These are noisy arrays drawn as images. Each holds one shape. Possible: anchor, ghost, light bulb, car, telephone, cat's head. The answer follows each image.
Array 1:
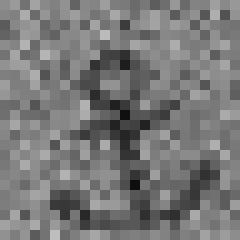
anchor
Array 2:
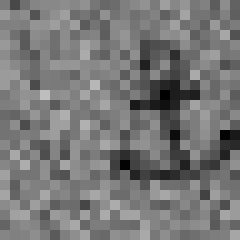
anchor
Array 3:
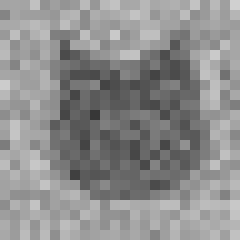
cat's head
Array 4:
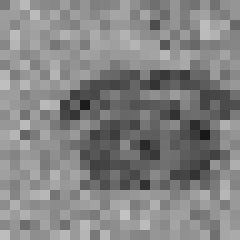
telephone
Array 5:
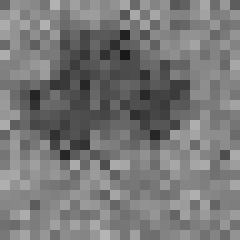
car
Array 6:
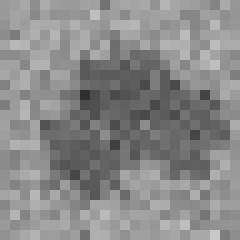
car
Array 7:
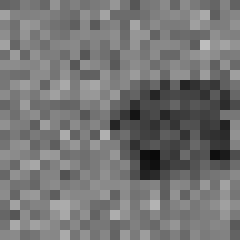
telephone
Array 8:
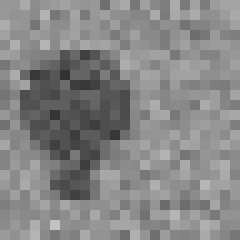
light bulb
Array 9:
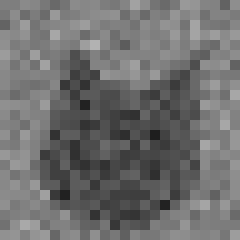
cat's head
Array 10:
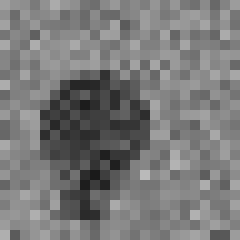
light bulb
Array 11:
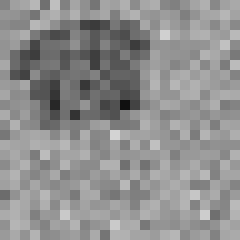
telephone
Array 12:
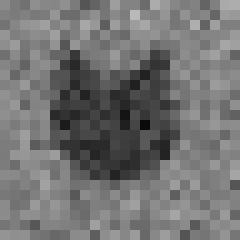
cat's head
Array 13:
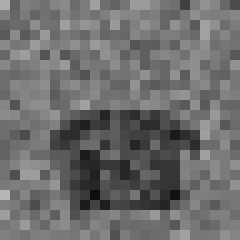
telephone
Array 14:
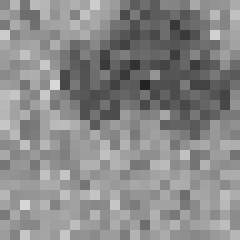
car
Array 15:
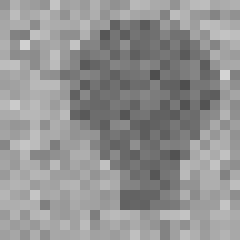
light bulb
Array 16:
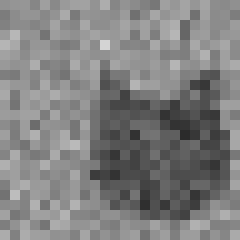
cat's head
